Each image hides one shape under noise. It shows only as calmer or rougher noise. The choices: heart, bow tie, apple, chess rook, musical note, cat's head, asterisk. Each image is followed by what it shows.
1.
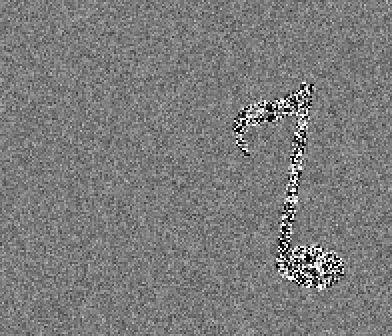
musical note
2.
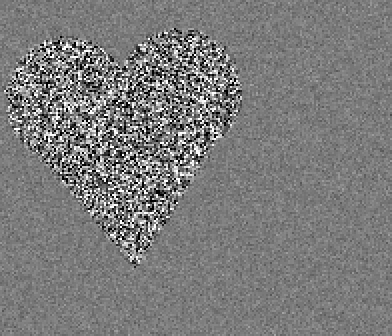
heart
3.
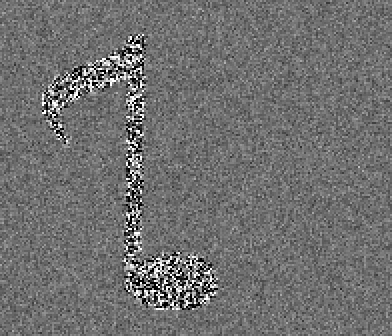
musical note
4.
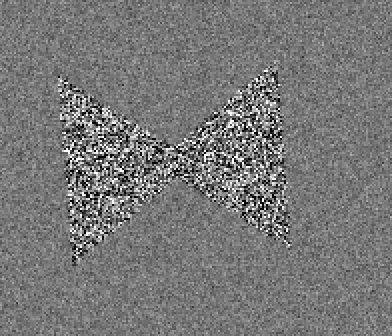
bow tie
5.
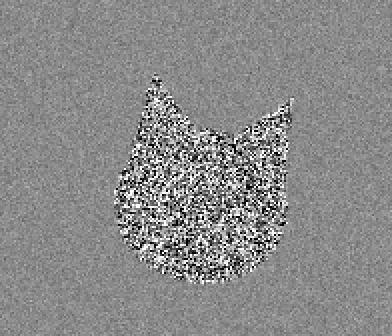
cat's head
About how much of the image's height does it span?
two thirds
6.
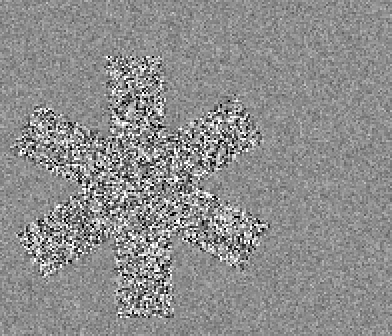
asterisk
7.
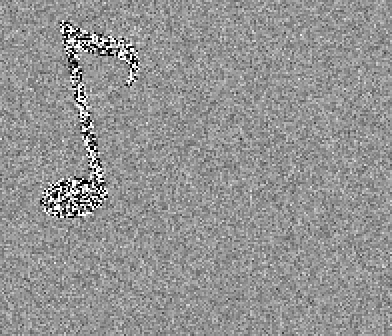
musical note
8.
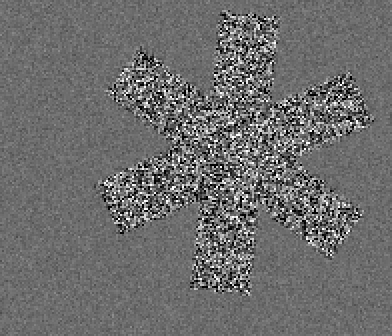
asterisk
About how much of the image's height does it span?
nearly all
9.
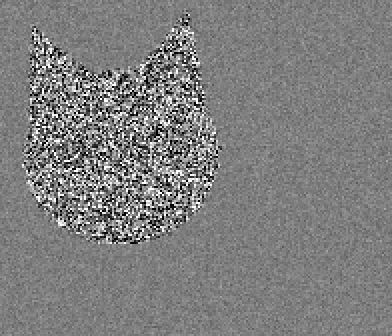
cat's head
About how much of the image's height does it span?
two thirds
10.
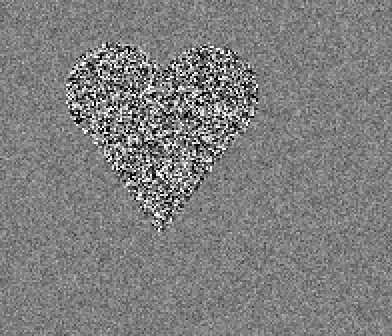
heart
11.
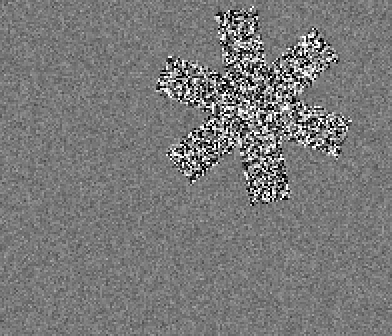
asterisk
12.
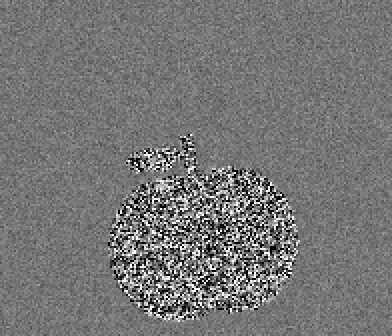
apple
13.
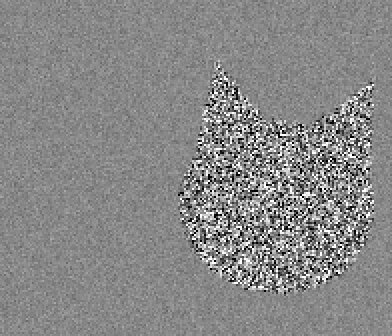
cat's head
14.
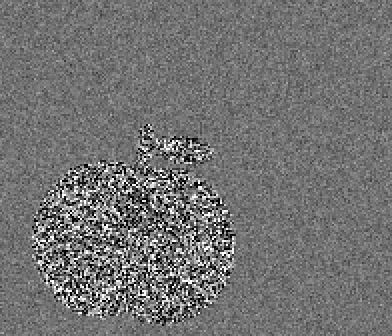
apple
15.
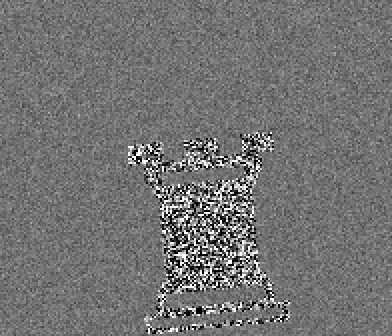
chess rook
